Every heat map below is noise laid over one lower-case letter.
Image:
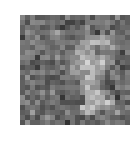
f
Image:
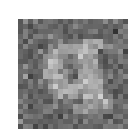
q
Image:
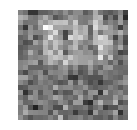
m
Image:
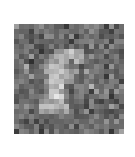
f
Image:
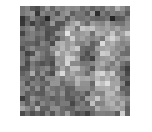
q
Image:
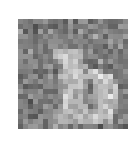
b
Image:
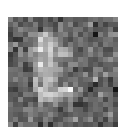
t
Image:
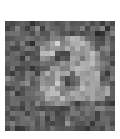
a
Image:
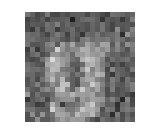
g
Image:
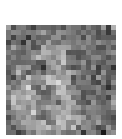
d
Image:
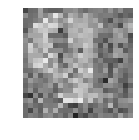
q
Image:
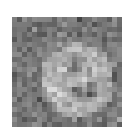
e
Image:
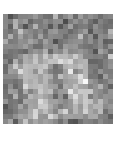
n
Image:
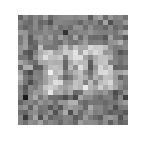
m
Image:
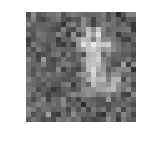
t
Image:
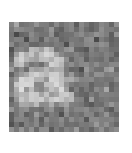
a
